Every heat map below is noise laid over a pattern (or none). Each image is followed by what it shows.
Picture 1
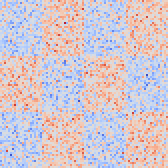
a checkerboard
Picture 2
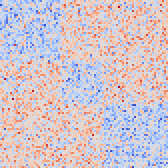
blocks along the diagonal
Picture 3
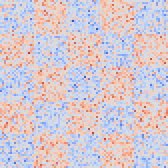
a checkerboard
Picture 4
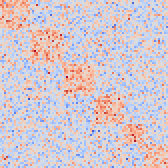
blocks along the diagonal
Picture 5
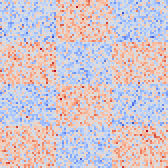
a checkerboard
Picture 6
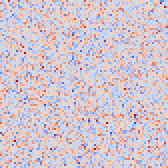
only noise
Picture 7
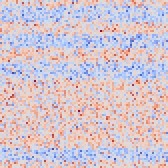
bands of rows
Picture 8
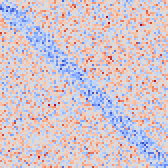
a diagonal band
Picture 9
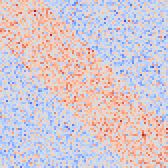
a diagonal band
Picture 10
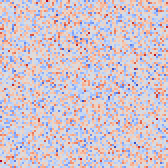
only noise
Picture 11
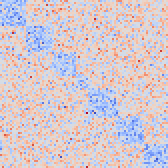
blocks along the diagonal
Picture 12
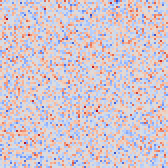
only noise
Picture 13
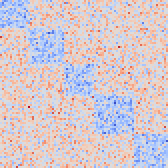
blocks along the diagonal
